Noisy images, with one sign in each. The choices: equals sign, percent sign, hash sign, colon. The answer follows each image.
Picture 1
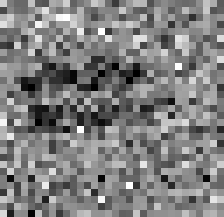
equals sign
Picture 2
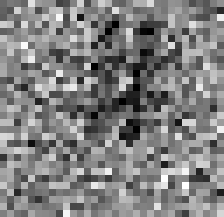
hash sign
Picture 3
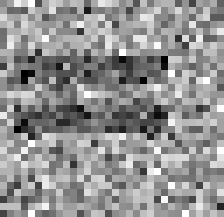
equals sign
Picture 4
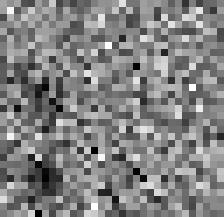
colon
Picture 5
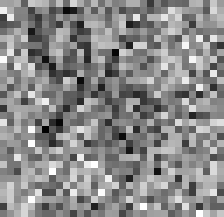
percent sign
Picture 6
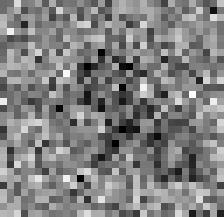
percent sign
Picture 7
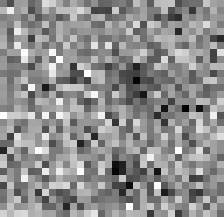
colon
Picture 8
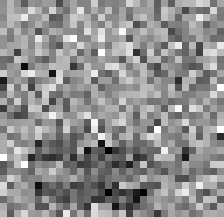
equals sign
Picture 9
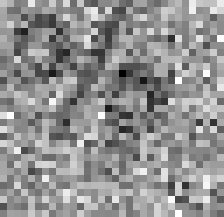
percent sign
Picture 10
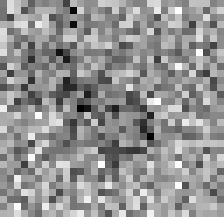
percent sign
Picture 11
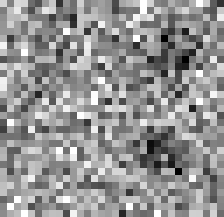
colon
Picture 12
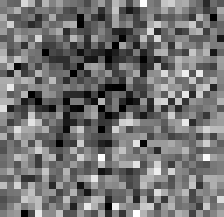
hash sign
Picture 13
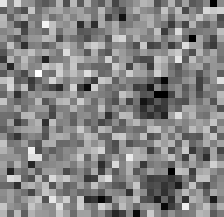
colon
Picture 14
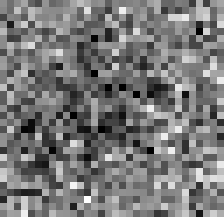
hash sign
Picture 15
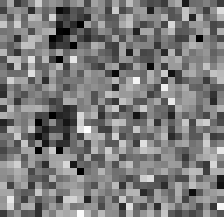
colon
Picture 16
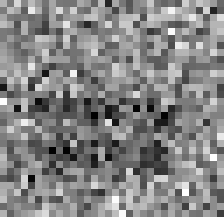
equals sign
